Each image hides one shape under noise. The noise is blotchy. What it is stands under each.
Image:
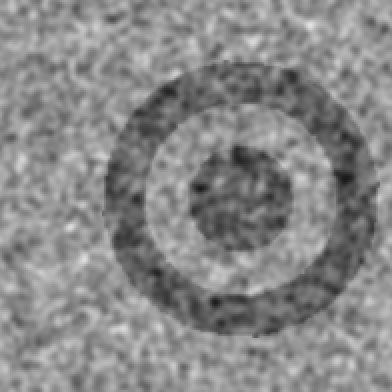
bullseye
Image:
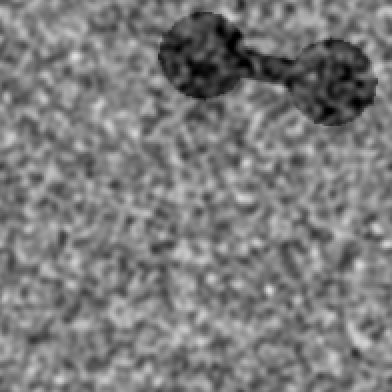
dumbbell
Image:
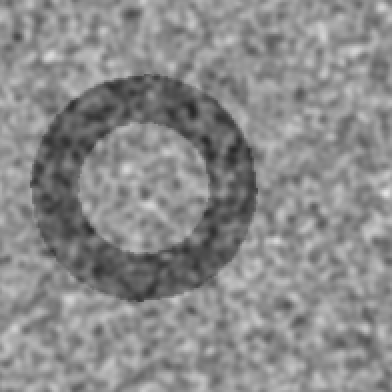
ring
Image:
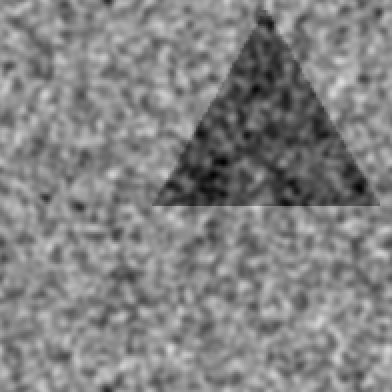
triangle
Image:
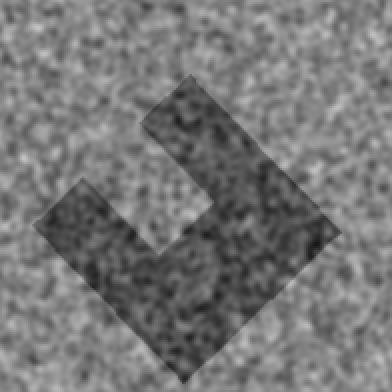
square with a notch
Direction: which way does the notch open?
up and left
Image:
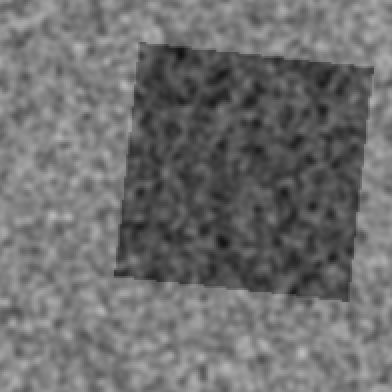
square
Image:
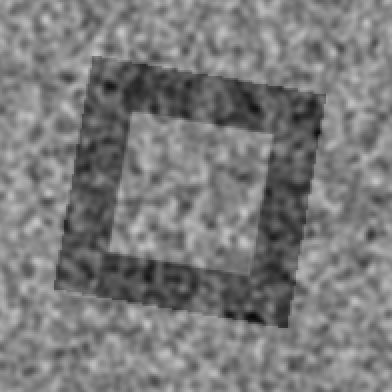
square frame
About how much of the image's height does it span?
two thirds
